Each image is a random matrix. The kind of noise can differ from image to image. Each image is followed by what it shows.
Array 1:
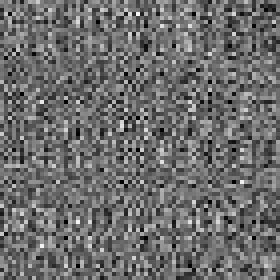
low rank plus noise
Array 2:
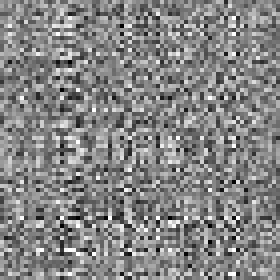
low rank plus noise
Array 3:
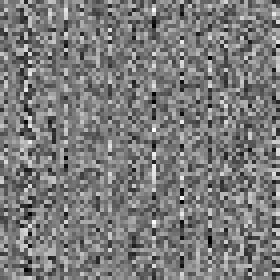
columns of uneven size
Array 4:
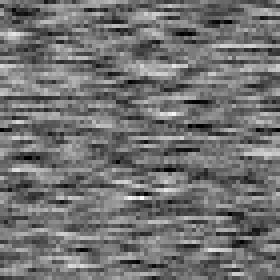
streaked along the rows
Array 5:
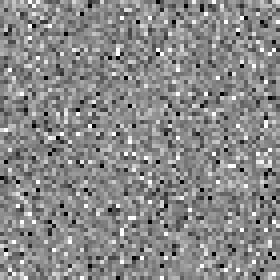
heavy tails
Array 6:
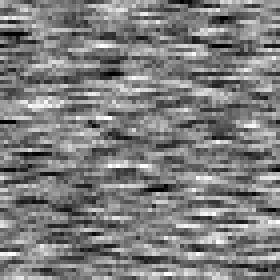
streaked along the rows
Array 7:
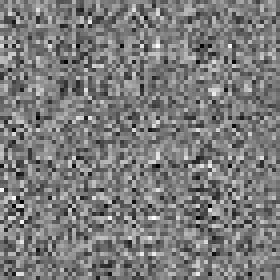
low rank plus noise
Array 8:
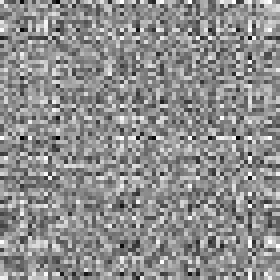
low rank plus noise
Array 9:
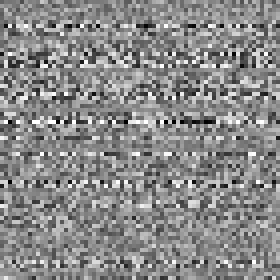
rows of uneven size
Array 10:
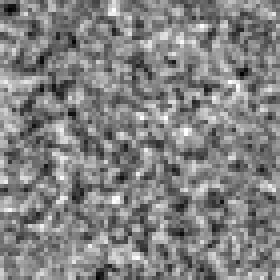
blotchy
